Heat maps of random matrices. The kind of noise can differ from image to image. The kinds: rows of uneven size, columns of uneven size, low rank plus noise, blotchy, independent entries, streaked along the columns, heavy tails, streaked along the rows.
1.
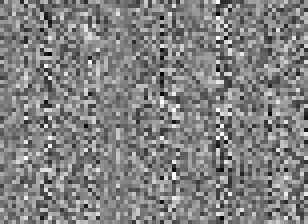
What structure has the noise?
columns of uneven size
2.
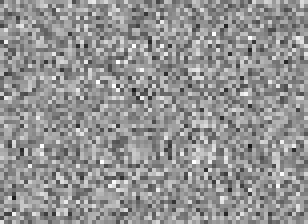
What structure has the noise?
low rank plus noise
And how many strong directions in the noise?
two
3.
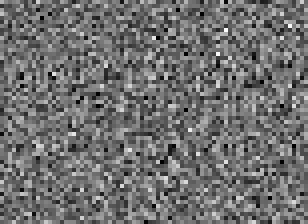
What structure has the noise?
low rank plus noise
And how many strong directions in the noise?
one
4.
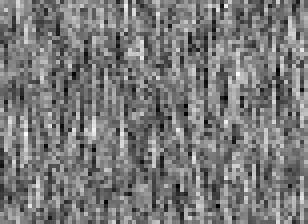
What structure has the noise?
streaked along the columns
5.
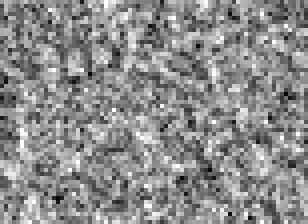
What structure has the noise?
blotchy
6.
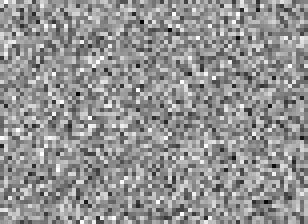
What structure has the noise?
independent entries
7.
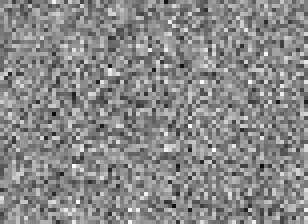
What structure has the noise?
low rank plus noise
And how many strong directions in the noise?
one
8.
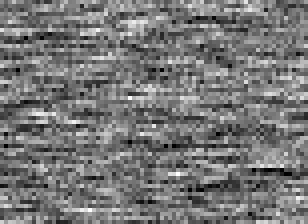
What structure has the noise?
streaked along the rows
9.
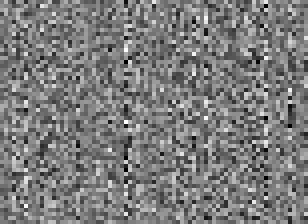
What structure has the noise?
columns of uneven size
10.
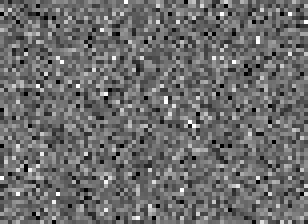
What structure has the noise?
heavy tails
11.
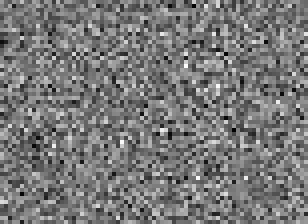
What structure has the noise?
low rank plus noise
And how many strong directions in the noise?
five to eight
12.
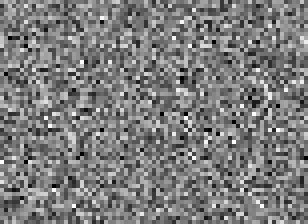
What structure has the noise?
low rank plus noise
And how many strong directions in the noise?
two
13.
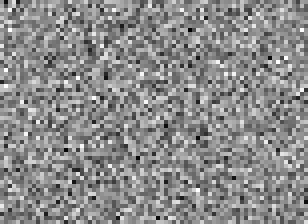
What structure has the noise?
independent entries
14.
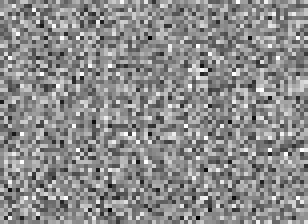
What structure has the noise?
low rank plus noise
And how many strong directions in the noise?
two
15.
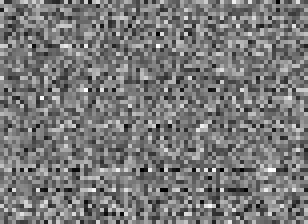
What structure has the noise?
rows of uneven size
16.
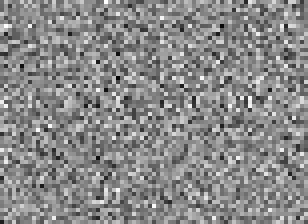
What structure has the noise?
low rank plus noise
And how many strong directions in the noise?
one
